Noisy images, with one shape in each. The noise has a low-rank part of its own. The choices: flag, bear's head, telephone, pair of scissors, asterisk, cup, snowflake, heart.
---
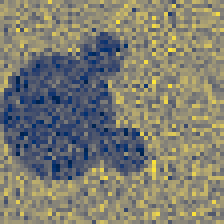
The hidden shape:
bear's head
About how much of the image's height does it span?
two thirds
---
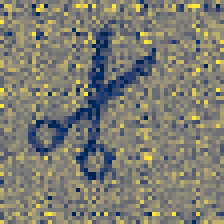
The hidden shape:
pair of scissors
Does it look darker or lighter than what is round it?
darker
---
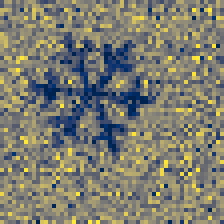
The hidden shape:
snowflake
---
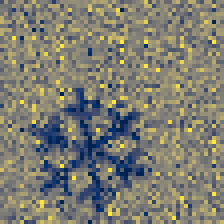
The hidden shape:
snowflake
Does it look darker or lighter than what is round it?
darker
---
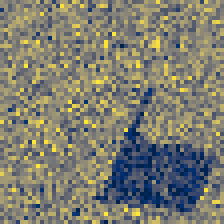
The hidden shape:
flag
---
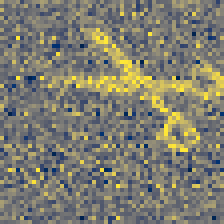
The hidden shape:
pair of scissors
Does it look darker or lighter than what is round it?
lighter
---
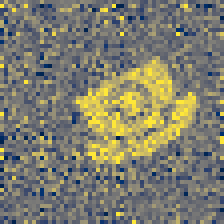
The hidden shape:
telephone
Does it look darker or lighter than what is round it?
lighter
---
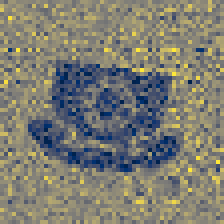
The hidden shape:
telephone
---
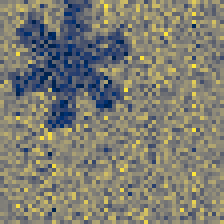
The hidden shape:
asterisk
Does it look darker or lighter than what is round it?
darker
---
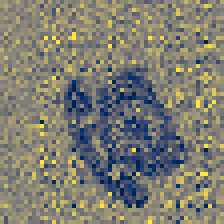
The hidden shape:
telephone
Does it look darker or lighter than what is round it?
darker
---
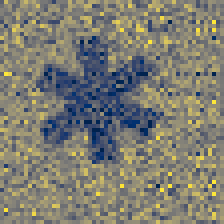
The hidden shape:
asterisk
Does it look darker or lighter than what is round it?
darker
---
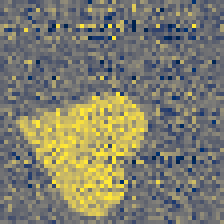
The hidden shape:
heart
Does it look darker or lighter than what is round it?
lighter
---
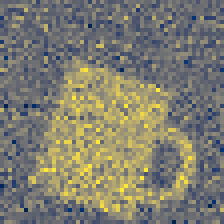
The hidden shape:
cup
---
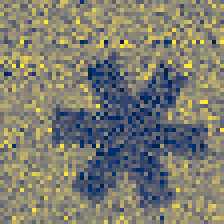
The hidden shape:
asterisk
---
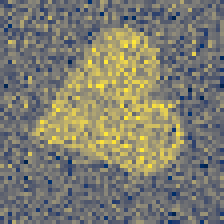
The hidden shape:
heart
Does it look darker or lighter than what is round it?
lighter
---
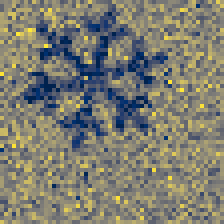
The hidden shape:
snowflake
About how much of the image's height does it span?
two thirds
